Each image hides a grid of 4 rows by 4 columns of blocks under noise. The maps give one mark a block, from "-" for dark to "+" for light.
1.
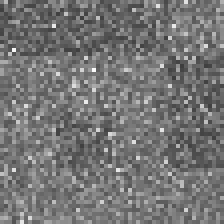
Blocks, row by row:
- - - +
+ + + -
+ - + -
+ + + +
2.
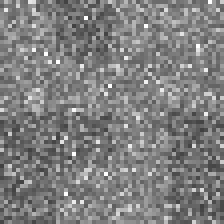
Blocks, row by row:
+ - + +
+ + + +
- - + -
- + + -
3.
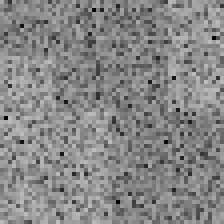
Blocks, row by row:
- - - +
+ - - +
+ + - -
+ + - -
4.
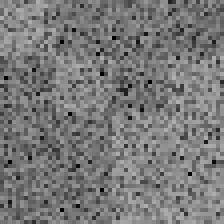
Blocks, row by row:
+ - - -
- + - +
- - + +
- - + +
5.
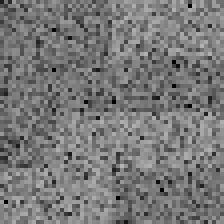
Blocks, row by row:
- - + +
- - - -
- + + +
+ + - -
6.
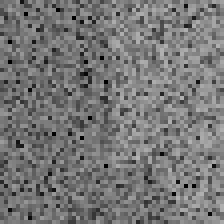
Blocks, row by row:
- - + +
- - + +
- - + +
- - - +
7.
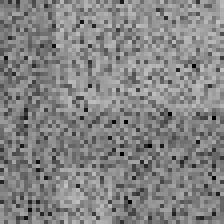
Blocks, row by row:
- + + +
- + + +
- - - -
- + - -
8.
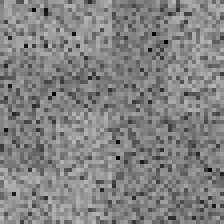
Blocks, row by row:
+ + - +
- - - +
- + - -
+ + - -
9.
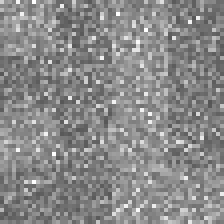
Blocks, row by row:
+ - + -
- - + -
+ - + -
- - + +
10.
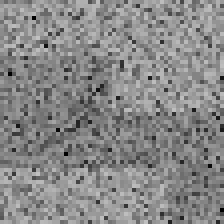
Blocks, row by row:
+ + + +
- - + +
- - - -
+ + + -
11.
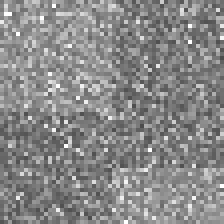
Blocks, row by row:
+ + - -
+ + - -
- - - -
- - + +
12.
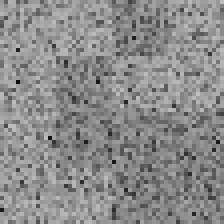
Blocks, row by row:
+ + - +
+ - + +
+ - - -
+ + - -
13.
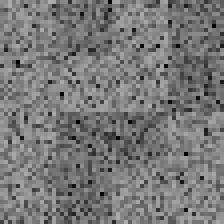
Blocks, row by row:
+ - + -
+ + + -
+ - - +
+ - + +
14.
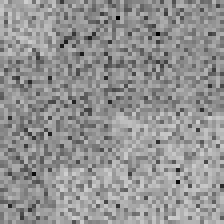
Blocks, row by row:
+ - - -
- - - -
- - + +
- + + +
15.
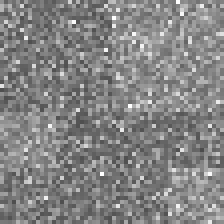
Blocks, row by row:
- - + +
- - + +
+ - - -
- - - +
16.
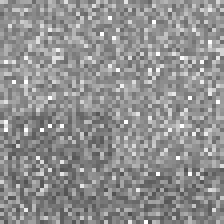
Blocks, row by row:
+ + + +
+ + + +
- - + +
- - - -
